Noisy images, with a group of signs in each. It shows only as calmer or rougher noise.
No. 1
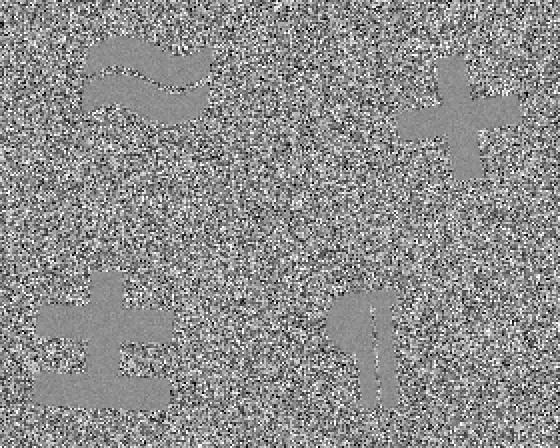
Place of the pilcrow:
bottom right
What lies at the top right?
plus sign
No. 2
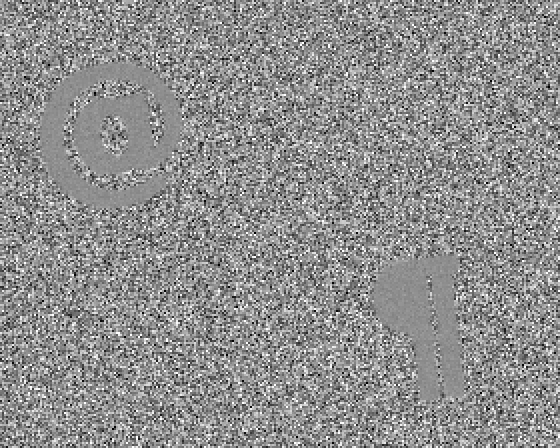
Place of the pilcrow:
bottom right
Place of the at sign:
top left
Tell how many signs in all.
2
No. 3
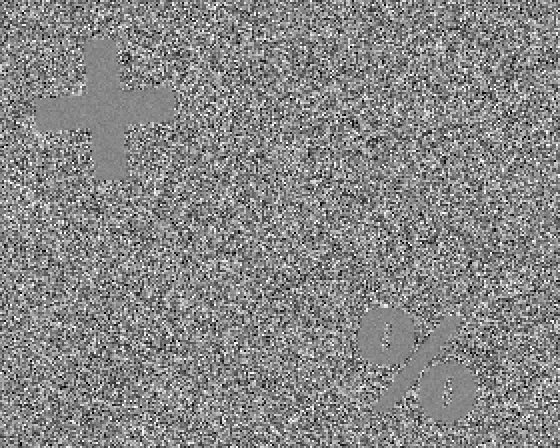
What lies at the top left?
plus sign
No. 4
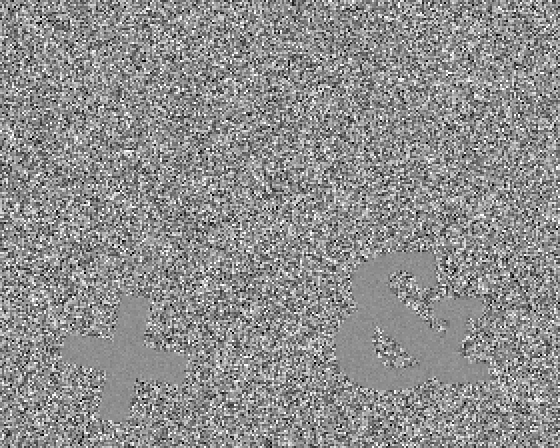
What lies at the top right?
nothing
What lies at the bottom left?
plus sign
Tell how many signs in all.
2
